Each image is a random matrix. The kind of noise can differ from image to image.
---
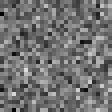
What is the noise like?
low rank plus noise
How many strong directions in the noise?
five to eight
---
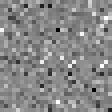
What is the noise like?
heavy tails
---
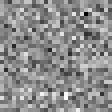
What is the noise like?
independent entries
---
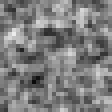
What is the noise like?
blotchy
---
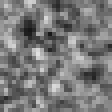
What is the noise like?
blotchy
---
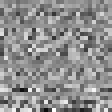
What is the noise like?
rows of uneven size
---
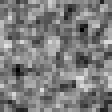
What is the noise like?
blotchy
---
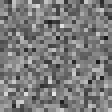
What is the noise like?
independent entries
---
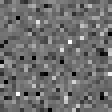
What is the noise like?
heavy tails
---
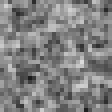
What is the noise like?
blotchy
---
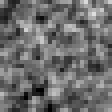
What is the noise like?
blotchy
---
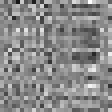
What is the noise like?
low rank plus noise
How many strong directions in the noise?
one
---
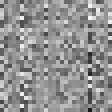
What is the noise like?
columns of uneven size
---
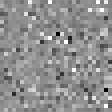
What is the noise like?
heavy tails
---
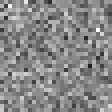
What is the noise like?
independent entries
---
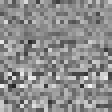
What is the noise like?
rows of uneven size
